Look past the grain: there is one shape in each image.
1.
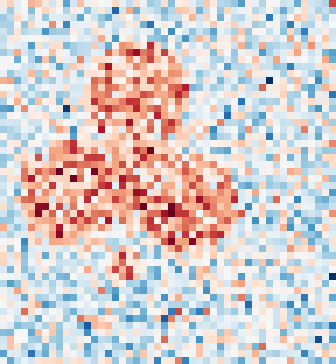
red club
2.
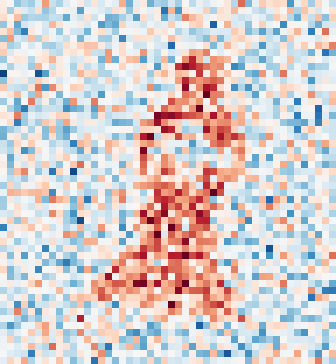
red chess bishop
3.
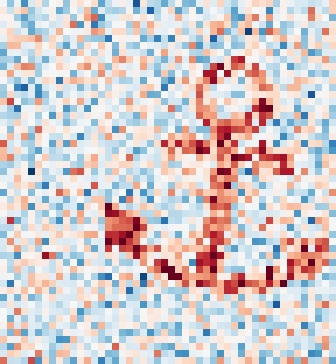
red anchor
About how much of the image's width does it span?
two thirds
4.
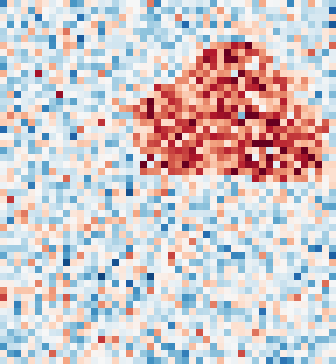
red cloud
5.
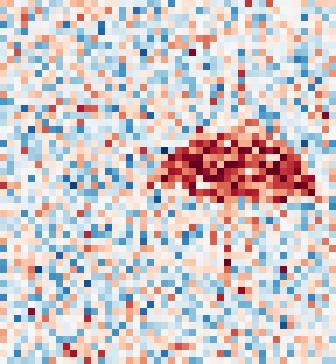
red umbrella
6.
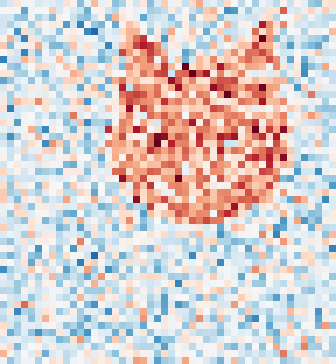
red cat's head
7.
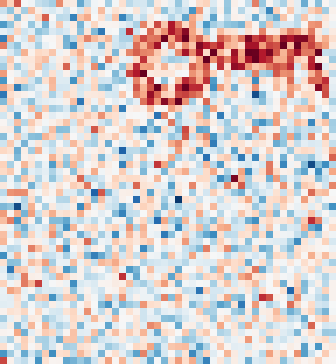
red key
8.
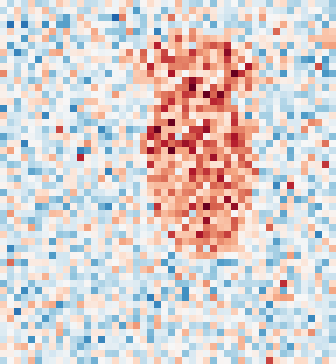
red footprint
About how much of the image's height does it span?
two thirds
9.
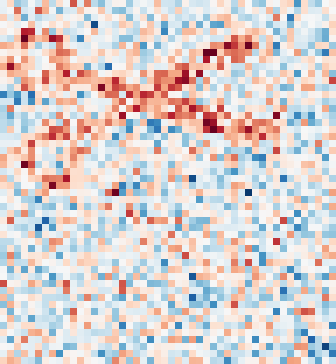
red pair of scissors
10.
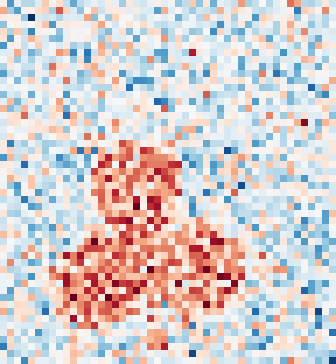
red club
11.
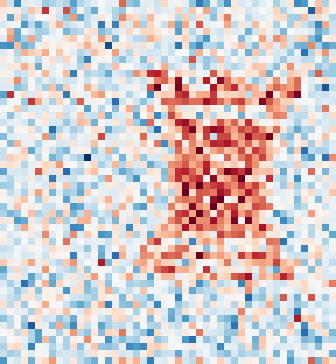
red chess rook
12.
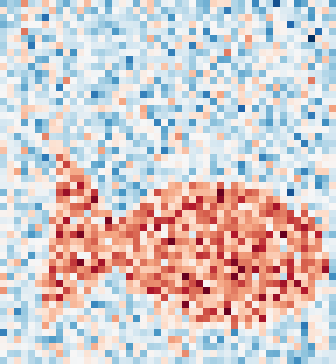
red fish
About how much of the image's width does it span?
nearly all
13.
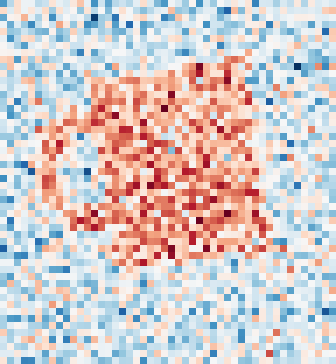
red cup
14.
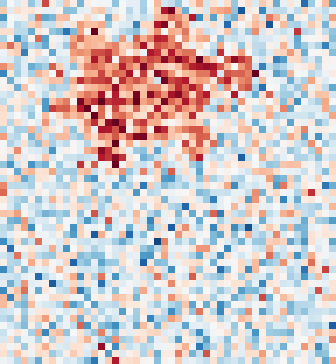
red turtle
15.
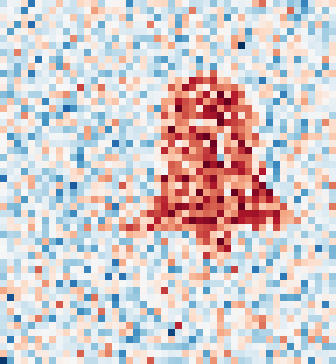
red bell
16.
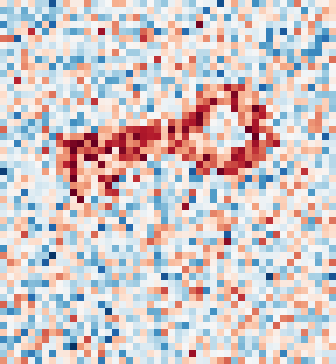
red key
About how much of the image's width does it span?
two thirds
